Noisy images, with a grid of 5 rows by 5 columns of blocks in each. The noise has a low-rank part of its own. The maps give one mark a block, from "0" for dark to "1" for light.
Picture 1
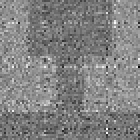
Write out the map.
10001
10001
11011
11011
00000
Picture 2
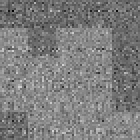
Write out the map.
00000
10110
11110
11110
01111
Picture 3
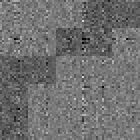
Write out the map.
11100
11001
00111
01111
01111
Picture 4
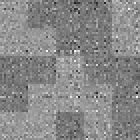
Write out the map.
10001
11001
00100
01110
11010
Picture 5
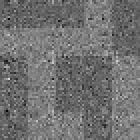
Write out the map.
00010
11110
01001
01001
01101
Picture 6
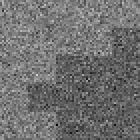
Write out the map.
11111
11110
11000
10000
11000
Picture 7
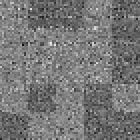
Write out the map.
10010
11110
11110
10101
01100
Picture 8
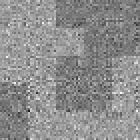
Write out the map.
11000
11100
11001
01001
01111
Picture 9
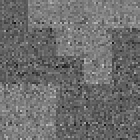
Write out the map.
01111
00110
00010
11000
11000
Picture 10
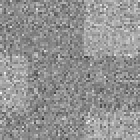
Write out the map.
00011
00011
10000
10000
00011
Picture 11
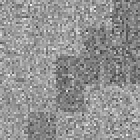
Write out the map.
11110
11100
11000
11011
10111
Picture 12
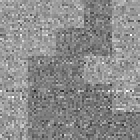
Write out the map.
11101
11001
10011
10001
10000
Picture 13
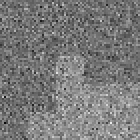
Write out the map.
00000
00000
00100
00111
01111
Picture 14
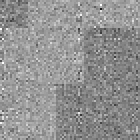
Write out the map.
01111
11100
11100
11000
11000
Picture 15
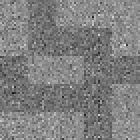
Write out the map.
10111
10001
01100
00001
11101
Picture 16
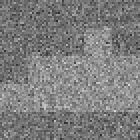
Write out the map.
00000
00010
01111
11111
00000
